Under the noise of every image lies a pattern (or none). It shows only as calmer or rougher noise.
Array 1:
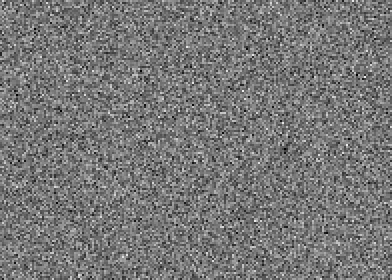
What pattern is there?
only noise
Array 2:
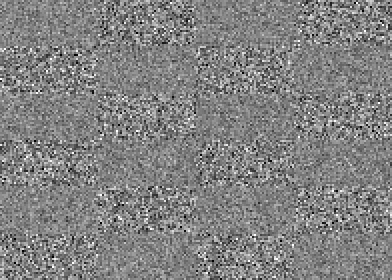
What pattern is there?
a checkerboard
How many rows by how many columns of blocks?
6 by 4
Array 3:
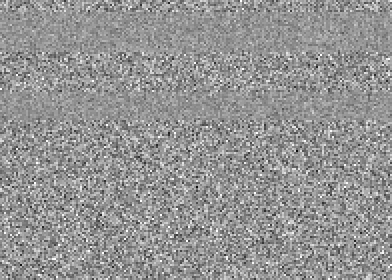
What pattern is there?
bands of rows
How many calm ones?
2
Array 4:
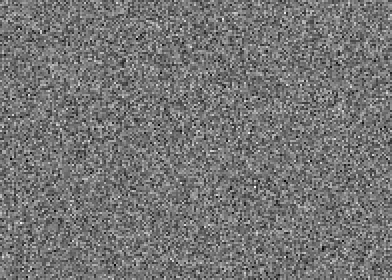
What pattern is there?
only noise
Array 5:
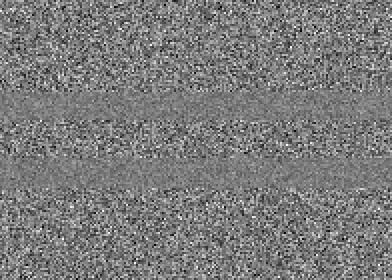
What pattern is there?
bands of rows
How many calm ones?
2
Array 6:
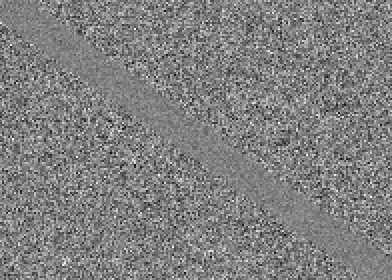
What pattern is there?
a diagonal band
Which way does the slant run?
top left to bottom right
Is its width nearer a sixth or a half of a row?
a sixth
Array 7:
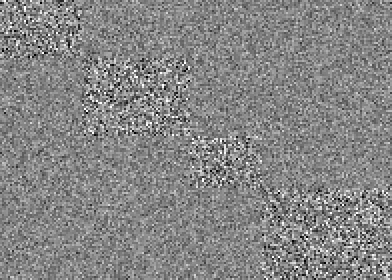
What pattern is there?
blocks along the diagonal
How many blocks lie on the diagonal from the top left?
4
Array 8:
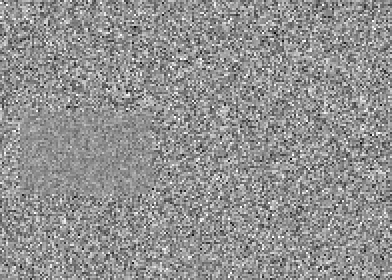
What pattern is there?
one block
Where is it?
middle left
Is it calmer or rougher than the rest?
calmer
